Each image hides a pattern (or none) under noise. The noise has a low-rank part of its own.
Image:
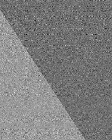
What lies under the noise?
a sharp edge
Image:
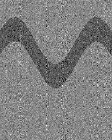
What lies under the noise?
a wavy band
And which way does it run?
left to right
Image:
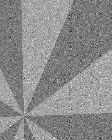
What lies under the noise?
spokes from one point
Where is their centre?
bottom left
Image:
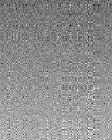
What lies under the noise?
a smooth slope
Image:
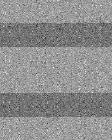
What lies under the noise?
horizontal stripes
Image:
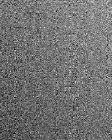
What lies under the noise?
a smooth slope
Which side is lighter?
top right
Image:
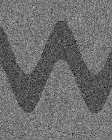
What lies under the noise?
a wavy band
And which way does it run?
left to right
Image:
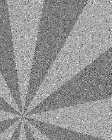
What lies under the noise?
spokes from one point
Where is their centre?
bottom left
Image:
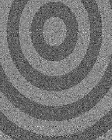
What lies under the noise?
rings round one point
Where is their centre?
top middle
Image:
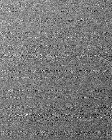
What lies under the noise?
a smooth slope
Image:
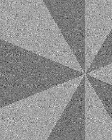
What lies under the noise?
spokes from one point
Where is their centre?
middle right
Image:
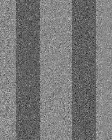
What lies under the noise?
vertical stripes
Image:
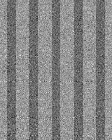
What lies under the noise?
vertical stripes
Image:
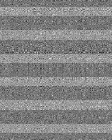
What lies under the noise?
horizontal stripes
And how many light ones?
6
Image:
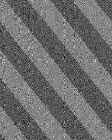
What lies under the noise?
diagonal stripes
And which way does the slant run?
top left to bottom right
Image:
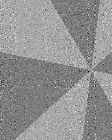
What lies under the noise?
spokes from one point
